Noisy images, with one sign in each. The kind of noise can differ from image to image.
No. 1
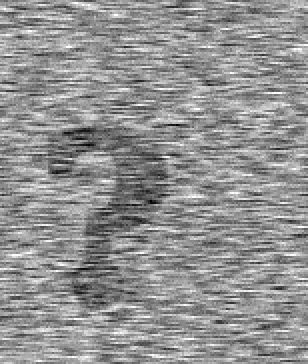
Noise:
streaked along the rows
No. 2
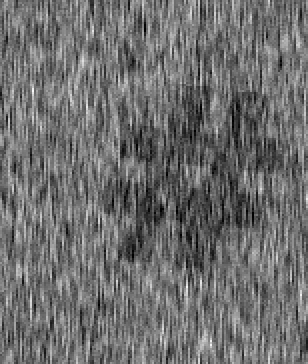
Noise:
streaked along the columns
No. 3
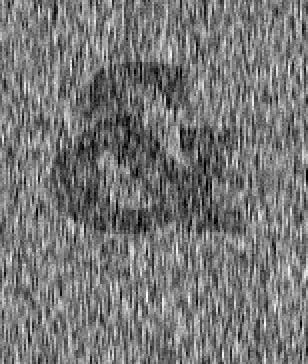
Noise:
streaked along the columns
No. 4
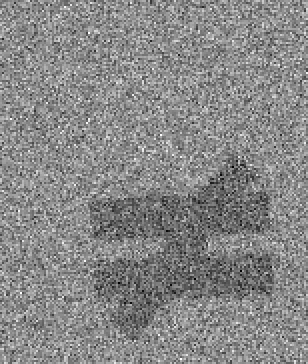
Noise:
independent entries
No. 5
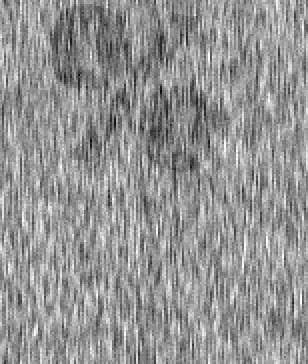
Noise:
streaked along the columns
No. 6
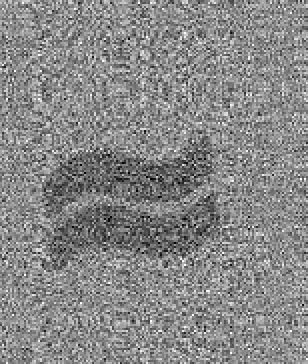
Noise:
low rank plus noise
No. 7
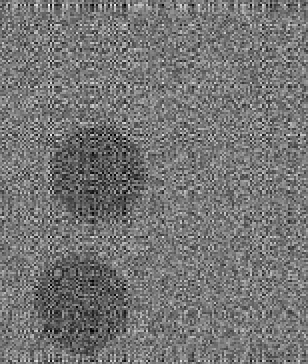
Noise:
low rank plus noise
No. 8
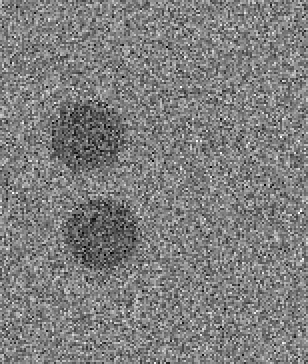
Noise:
independent entries
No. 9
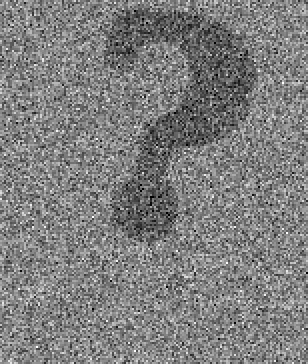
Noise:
independent entries
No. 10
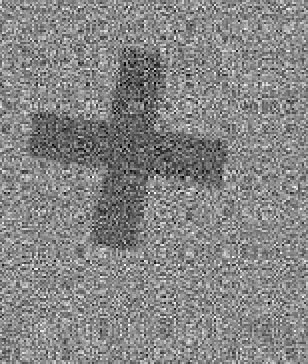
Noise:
low rank plus noise
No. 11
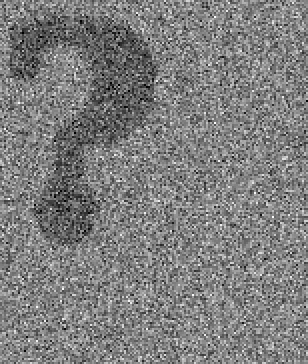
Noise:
independent entries
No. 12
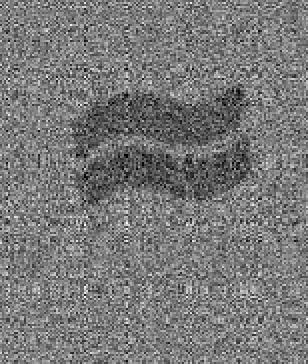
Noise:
low rank plus noise
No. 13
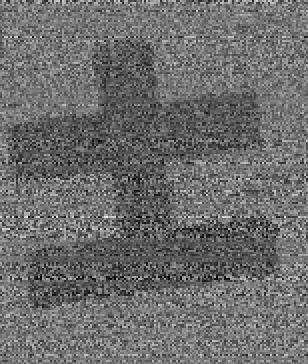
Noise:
rows of uneven size
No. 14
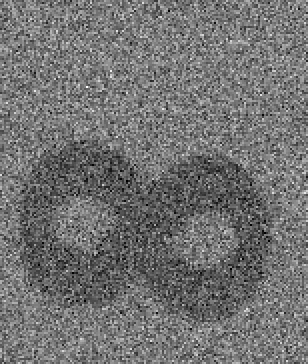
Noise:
independent entries
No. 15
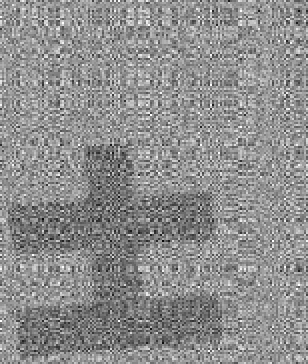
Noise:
low rank plus noise
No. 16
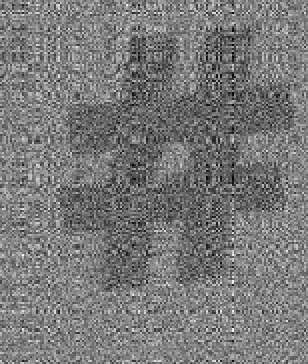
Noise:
low rank plus noise
